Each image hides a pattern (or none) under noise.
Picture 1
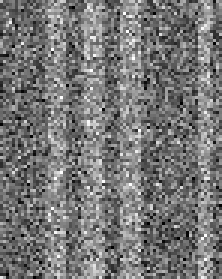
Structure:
bands of columns
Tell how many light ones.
4
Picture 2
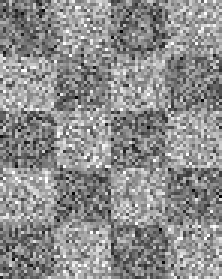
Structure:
a checkerboard
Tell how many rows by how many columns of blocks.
5 by 4
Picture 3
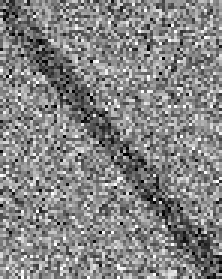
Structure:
a diagonal band
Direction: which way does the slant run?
top left to bottom right
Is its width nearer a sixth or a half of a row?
a sixth
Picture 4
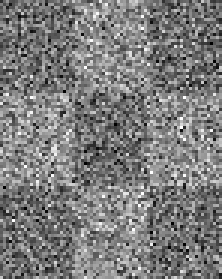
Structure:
a checkerboard
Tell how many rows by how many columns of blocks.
3 by 3
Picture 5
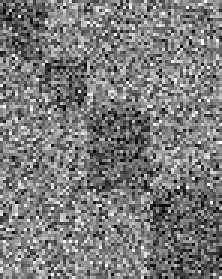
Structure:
blocks along the diagonal
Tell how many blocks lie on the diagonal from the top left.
4
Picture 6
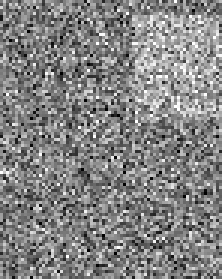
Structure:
one block
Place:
top right
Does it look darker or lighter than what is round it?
lighter
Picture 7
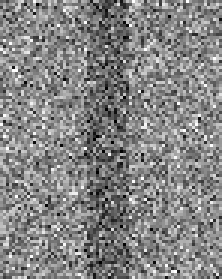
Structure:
one band of columns
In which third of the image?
middle
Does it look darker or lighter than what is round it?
darker
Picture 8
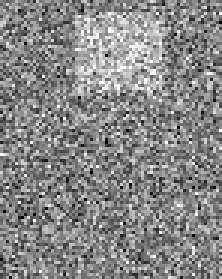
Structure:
one block
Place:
top middle
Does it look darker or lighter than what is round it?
lighter
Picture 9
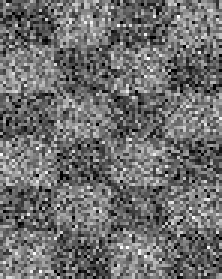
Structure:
a checkerboard
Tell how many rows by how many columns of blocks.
6 by 4
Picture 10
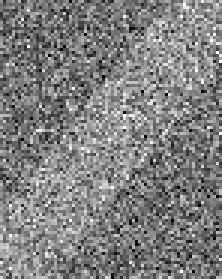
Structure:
a diagonal band
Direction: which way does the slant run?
bottom left to top right
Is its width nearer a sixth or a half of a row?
a half
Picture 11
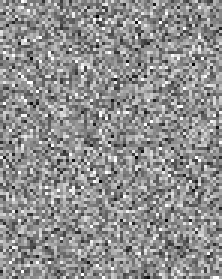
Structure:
only noise
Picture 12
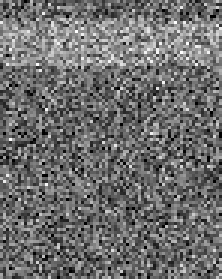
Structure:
one band of rows
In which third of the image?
top
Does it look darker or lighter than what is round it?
lighter
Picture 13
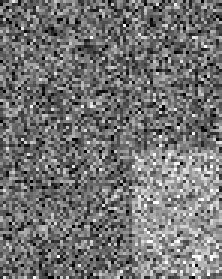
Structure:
one block
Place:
bottom right
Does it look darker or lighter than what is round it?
lighter
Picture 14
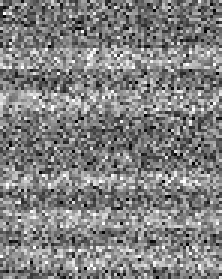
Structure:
bands of rows
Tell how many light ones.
5
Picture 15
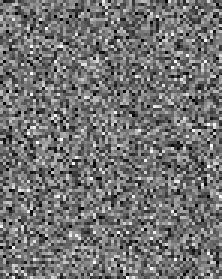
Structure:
only noise
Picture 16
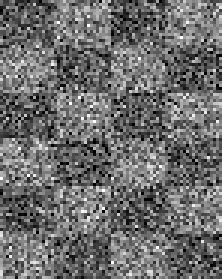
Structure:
a checkerboard
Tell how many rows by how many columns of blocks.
6 by 4
